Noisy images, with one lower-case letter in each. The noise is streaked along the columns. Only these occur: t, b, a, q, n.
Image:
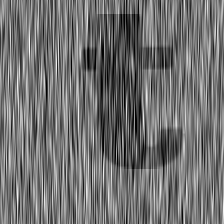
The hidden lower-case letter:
t
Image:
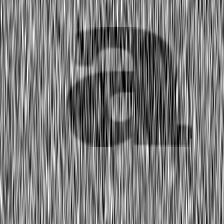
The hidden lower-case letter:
a
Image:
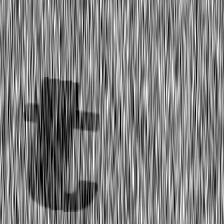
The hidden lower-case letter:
t
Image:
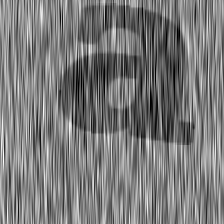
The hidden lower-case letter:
a
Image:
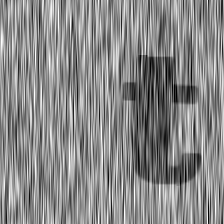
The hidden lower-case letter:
t
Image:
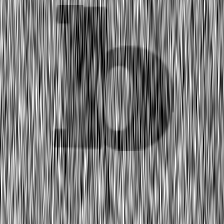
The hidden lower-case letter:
b
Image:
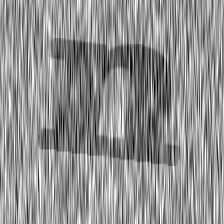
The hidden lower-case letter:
n
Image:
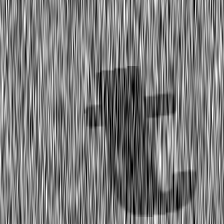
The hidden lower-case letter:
t
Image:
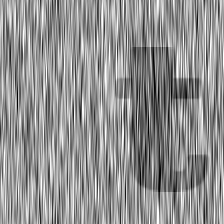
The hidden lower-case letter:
t
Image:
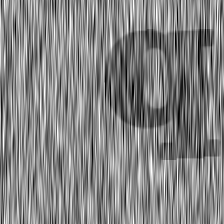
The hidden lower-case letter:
q
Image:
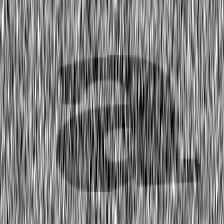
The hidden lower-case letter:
a
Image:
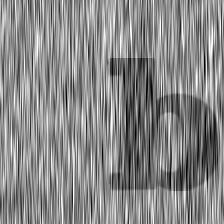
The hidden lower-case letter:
b
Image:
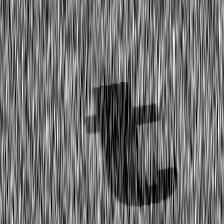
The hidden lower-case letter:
t
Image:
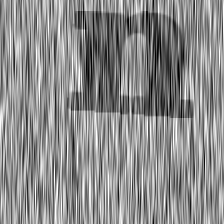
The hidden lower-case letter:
n
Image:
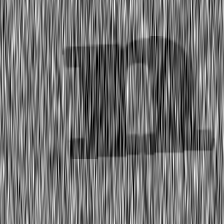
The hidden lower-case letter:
n
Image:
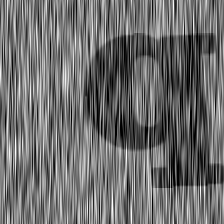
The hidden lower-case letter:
q
